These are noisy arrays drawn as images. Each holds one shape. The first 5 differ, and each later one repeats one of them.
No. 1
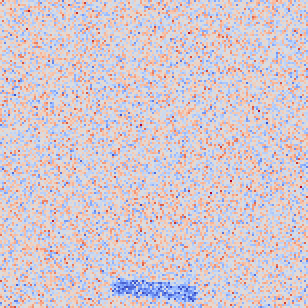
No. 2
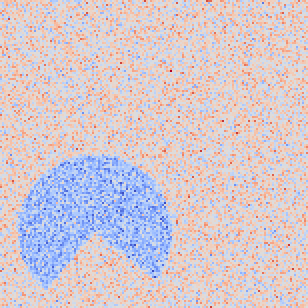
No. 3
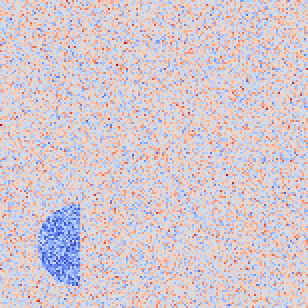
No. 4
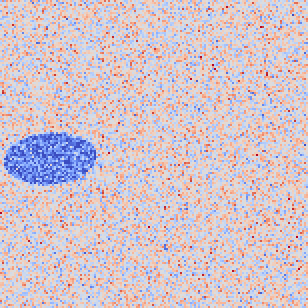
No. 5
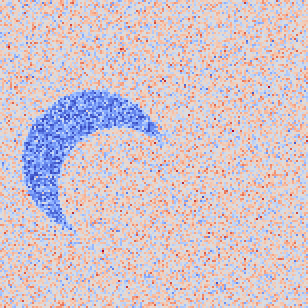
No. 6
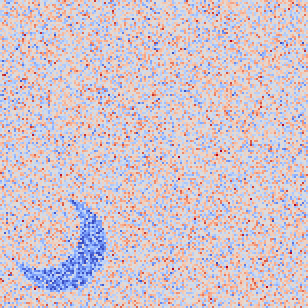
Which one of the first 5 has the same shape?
5
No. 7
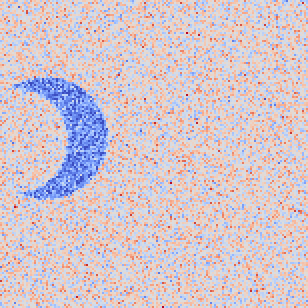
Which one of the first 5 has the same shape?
5
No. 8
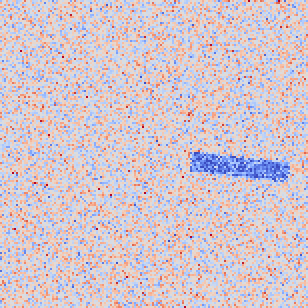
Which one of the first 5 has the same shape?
1
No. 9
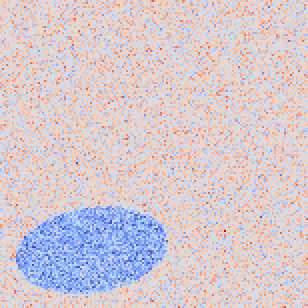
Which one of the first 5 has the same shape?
4
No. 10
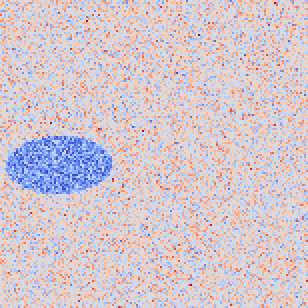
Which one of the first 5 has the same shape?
4
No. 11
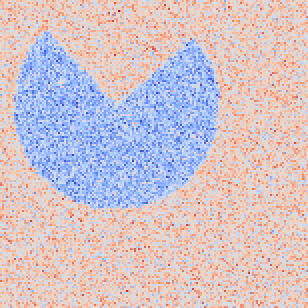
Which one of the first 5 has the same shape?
2
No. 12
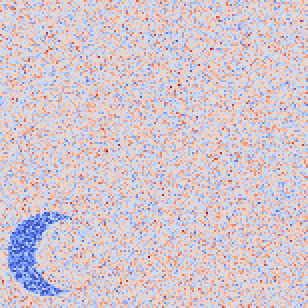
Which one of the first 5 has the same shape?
5
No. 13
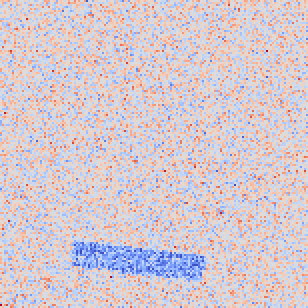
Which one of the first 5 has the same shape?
1
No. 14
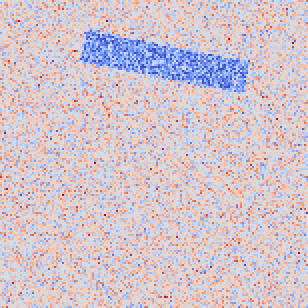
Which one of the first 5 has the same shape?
1
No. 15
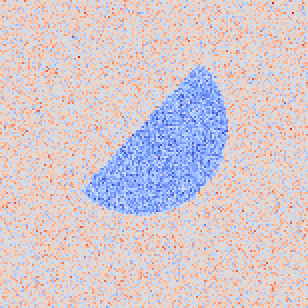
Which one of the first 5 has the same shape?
3
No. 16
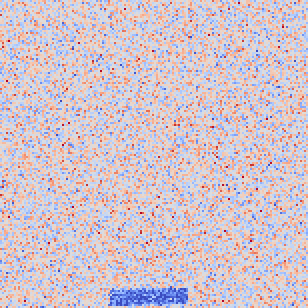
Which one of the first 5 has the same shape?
1
